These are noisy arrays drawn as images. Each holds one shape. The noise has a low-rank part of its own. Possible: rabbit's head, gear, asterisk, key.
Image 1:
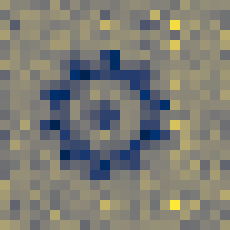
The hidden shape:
gear
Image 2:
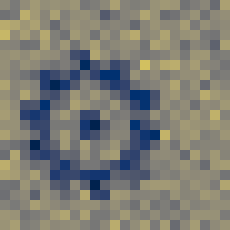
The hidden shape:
gear
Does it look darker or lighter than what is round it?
darker
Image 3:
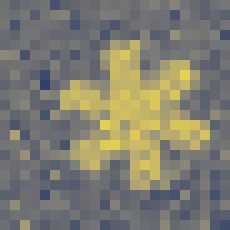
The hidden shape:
asterisk
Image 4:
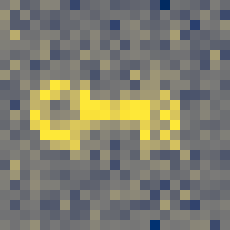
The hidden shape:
key
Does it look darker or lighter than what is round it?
lighter
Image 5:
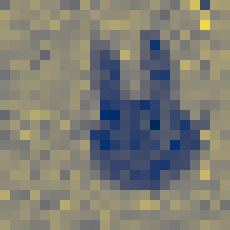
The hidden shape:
rabbit's head
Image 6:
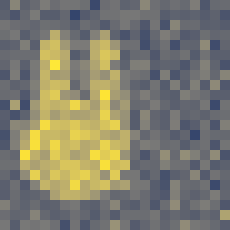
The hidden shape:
rabbit's head
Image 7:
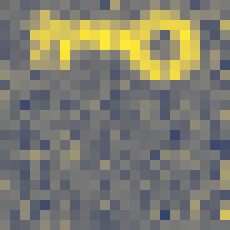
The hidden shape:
key
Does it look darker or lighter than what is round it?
lighter
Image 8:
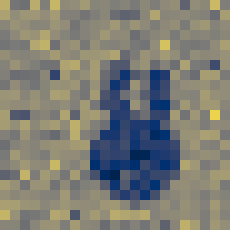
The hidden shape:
rabbit's head
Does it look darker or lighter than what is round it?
darker
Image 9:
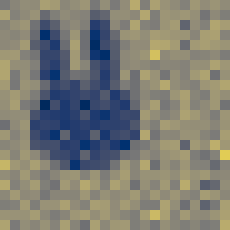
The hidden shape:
rabbit's head
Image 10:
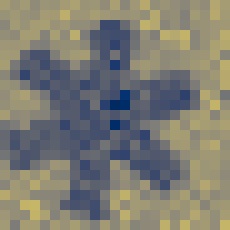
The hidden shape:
asterisk
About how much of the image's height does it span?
nearly all
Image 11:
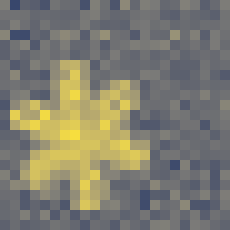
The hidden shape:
asterisk
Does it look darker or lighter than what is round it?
lighter
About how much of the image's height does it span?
two thirds
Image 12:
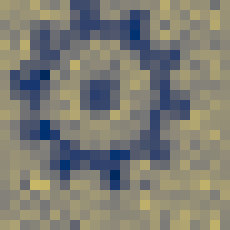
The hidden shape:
gear
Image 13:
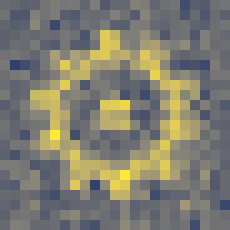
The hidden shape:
gear
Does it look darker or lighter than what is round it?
lighter
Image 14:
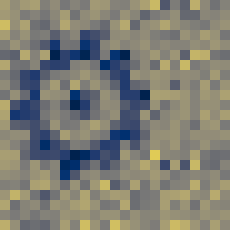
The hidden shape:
gear
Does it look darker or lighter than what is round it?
darker
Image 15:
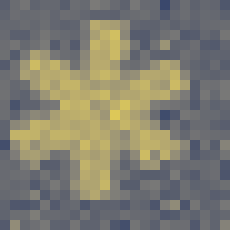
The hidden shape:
asterisk
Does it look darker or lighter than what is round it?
lighter
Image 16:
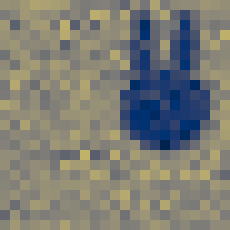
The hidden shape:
rabbit's head
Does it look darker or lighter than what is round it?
darker
